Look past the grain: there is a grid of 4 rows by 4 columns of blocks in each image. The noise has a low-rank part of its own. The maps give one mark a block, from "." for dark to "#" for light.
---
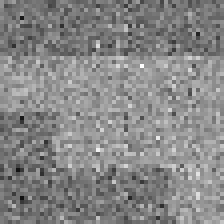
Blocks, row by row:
. . . .
# # # #
. # # #
. . . #
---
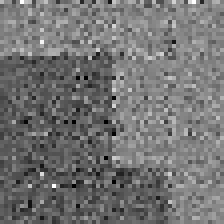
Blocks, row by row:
# # # #
. . # #
. . # #
. . . #
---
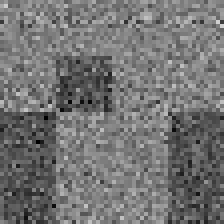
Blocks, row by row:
# # # #
# . # #
. # # .
. # # .
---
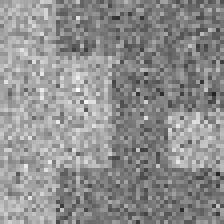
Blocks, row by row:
# . . .
# # . .
# # . #
# . . .
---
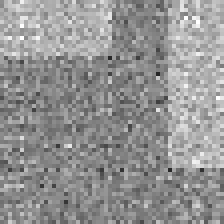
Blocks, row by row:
# # . #
. . . #
. . . #
. . . .
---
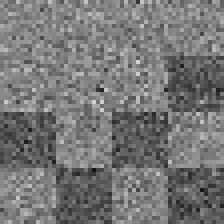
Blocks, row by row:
# # # #
# # # .
. # . #
# . # .
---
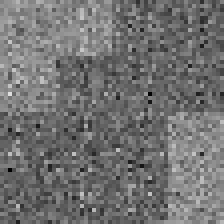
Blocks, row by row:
# # . .
# . . .
. . . #
. . . #
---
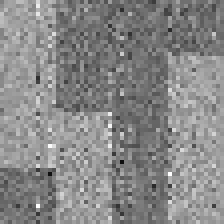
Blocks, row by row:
# . . .
# . . #
# # . #
. # . #
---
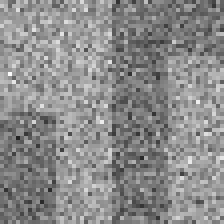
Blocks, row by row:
# # . .
# # . #
. # . #
. # . #
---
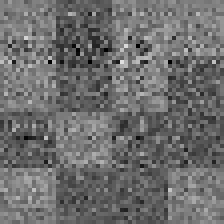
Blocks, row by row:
# . # #
# . # .
. # . .
# . . #
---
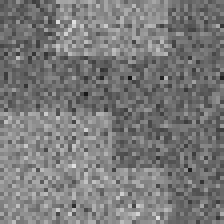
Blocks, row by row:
. # # .
. . . .
# # . .
# # # .
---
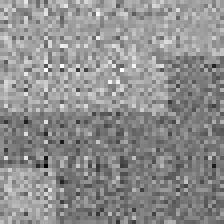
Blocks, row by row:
# # # #
# # # .
. . . .
# . . .
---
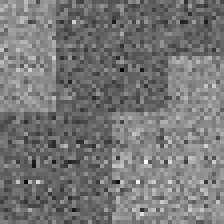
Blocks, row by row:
# . . .
# . . #
. . # #
. . # #
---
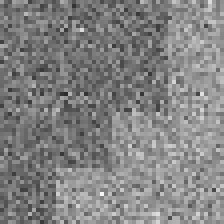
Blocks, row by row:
. . . #
. . . #
. . # #
. # # #
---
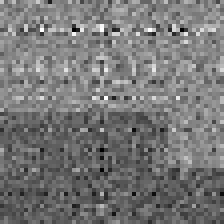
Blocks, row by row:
# # # #
# # # #
. . . #
. . . .
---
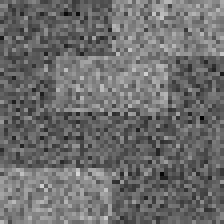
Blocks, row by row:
. . # #
. # # .
. . . .
# # . .
